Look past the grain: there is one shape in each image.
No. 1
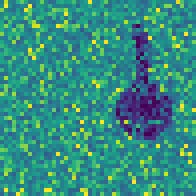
lollipop
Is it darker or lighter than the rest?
darker
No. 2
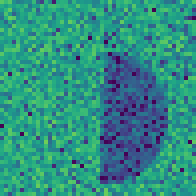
half disc
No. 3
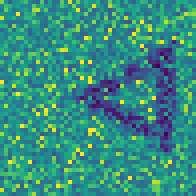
triangle frame
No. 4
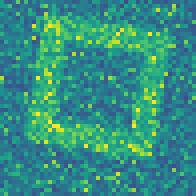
square frame
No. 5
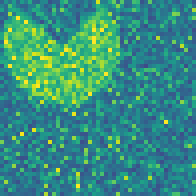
disc with a wedge cut out
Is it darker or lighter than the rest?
lighter
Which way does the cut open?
up
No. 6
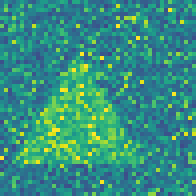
triangle
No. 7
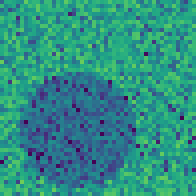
disc
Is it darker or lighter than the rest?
darker
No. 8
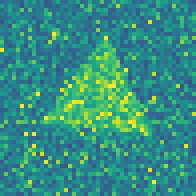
triangle
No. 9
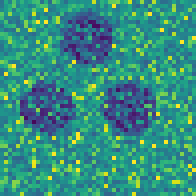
three dots
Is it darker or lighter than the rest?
darker
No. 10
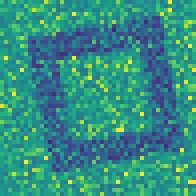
square frame
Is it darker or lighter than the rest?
darker
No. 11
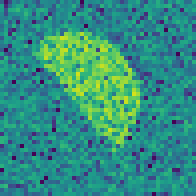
half disc
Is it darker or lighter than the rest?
lighter
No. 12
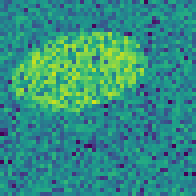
ellipse
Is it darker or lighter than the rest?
lighter
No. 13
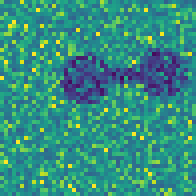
dumbbell
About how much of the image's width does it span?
two thirds
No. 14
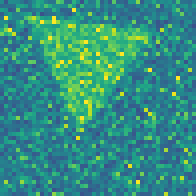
triangle
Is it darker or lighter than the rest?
lighter
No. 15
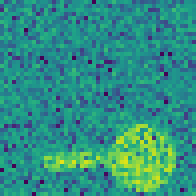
lollipop
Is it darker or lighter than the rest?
lighter
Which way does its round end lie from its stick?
right
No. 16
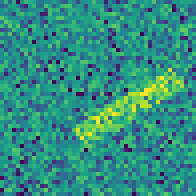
bar
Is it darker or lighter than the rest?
lighter
